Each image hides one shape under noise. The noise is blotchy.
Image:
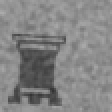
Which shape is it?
chess rook
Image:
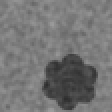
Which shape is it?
flower
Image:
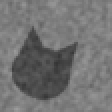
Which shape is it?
cat's head
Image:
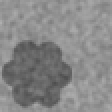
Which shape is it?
flower
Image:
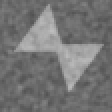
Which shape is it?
bow tie
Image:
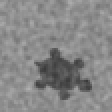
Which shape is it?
turtle
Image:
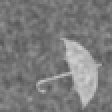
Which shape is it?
umbrella
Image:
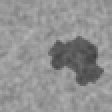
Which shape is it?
car
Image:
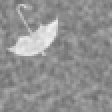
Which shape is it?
umbrella
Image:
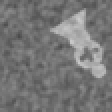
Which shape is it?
chess bishop
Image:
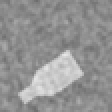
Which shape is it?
bottle
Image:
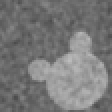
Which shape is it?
bear's head
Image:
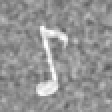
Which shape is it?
musical note
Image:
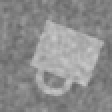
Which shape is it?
cup
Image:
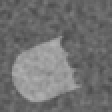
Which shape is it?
ghost
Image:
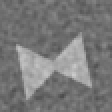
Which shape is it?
bow tie
